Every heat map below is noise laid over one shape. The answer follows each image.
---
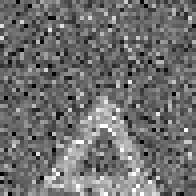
triangle frame
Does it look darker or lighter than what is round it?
lighter
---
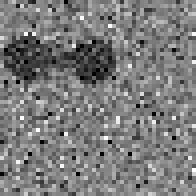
dumbbell
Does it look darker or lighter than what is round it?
darker
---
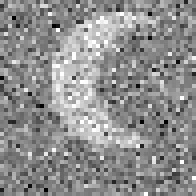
crescent
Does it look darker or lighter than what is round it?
lighter
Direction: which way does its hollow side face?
right
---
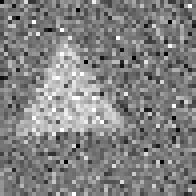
triangle
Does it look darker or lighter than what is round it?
lighter
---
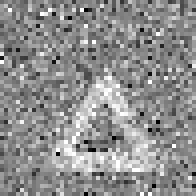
triangle frame
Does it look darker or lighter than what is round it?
lighter
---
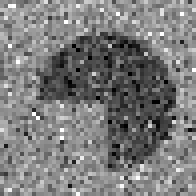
disc with a wedge cut out
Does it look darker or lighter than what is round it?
darker
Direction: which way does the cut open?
down and left
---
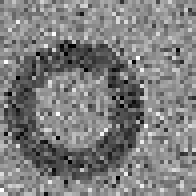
ring
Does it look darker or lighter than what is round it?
darker
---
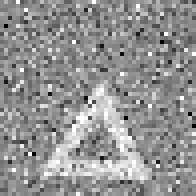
triangle frame
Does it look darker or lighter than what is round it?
lighter
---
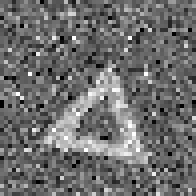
triangle frame
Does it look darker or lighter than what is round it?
lighter
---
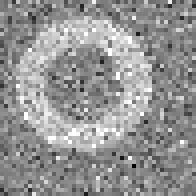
ring
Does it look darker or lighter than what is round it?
lighter
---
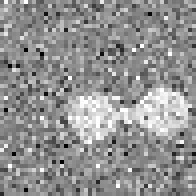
dumbbell
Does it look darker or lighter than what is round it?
lighter
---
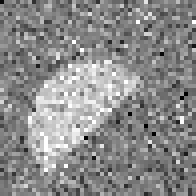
half disc
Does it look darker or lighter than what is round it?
lighter
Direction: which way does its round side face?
up and left
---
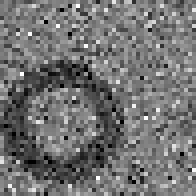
ring
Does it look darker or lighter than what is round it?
darker
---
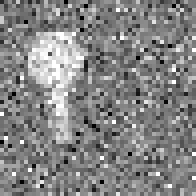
lollipop
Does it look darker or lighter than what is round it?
lighter
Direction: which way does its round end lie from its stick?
up
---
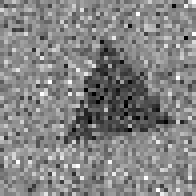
triangle
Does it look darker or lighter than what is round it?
darker
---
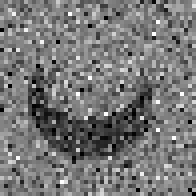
crescent
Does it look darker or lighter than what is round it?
darker
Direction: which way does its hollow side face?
up
